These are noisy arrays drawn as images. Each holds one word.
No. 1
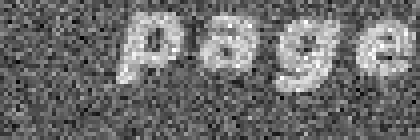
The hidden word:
page
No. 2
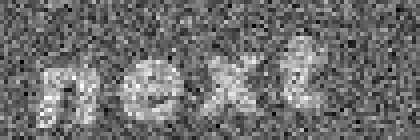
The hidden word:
next
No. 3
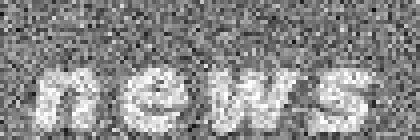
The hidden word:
news
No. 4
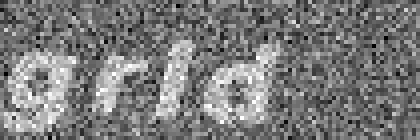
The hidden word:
grid
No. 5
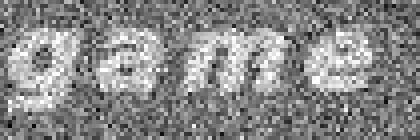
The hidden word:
game
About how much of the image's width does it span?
nearly all
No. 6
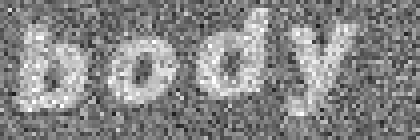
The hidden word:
body
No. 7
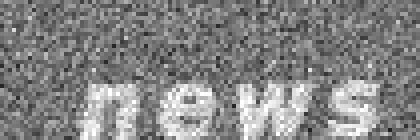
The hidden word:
news
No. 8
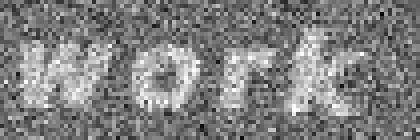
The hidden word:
work
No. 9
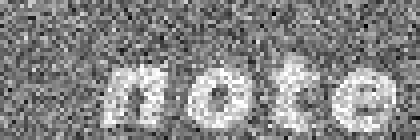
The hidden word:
note
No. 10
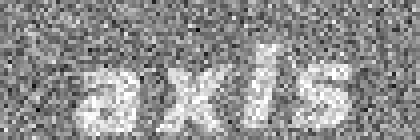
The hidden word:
axis
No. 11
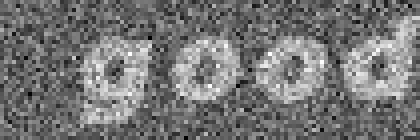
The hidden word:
good
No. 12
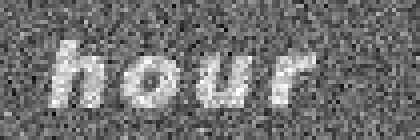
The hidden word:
hour
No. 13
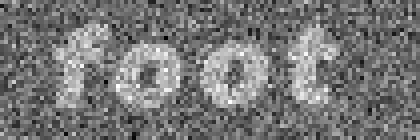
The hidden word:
foot
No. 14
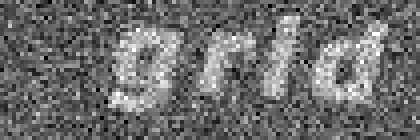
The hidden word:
grid
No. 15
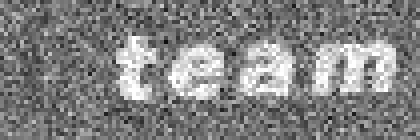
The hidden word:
team
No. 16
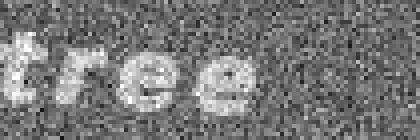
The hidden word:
tree
